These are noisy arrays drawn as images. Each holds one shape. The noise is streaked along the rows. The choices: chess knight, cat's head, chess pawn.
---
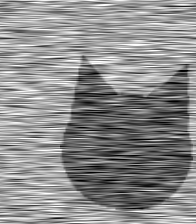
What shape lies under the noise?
cat's head
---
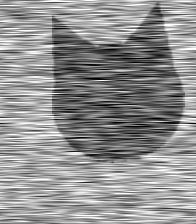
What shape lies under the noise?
cat's head
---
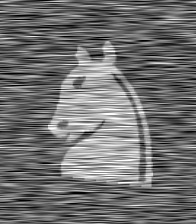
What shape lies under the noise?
chess knight
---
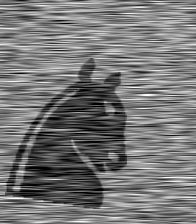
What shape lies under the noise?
chess knight
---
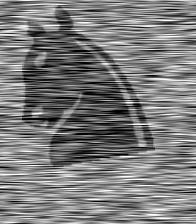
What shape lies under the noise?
chess knight
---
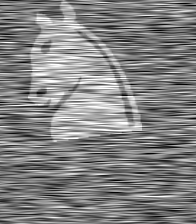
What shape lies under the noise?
chess knight
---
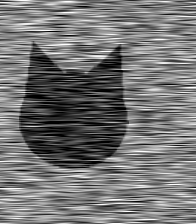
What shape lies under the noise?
cat's head
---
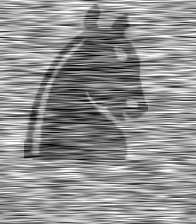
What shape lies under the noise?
chess knight
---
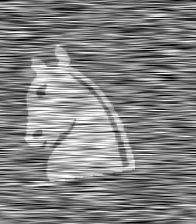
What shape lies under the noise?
chess knight
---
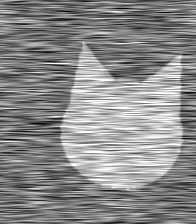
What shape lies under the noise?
cat's head
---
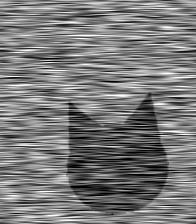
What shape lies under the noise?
cat's head
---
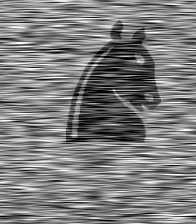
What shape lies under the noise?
chess knight
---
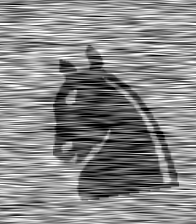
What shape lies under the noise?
chess knight
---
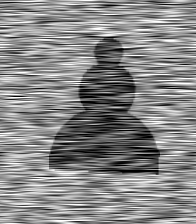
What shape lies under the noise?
chess pawn
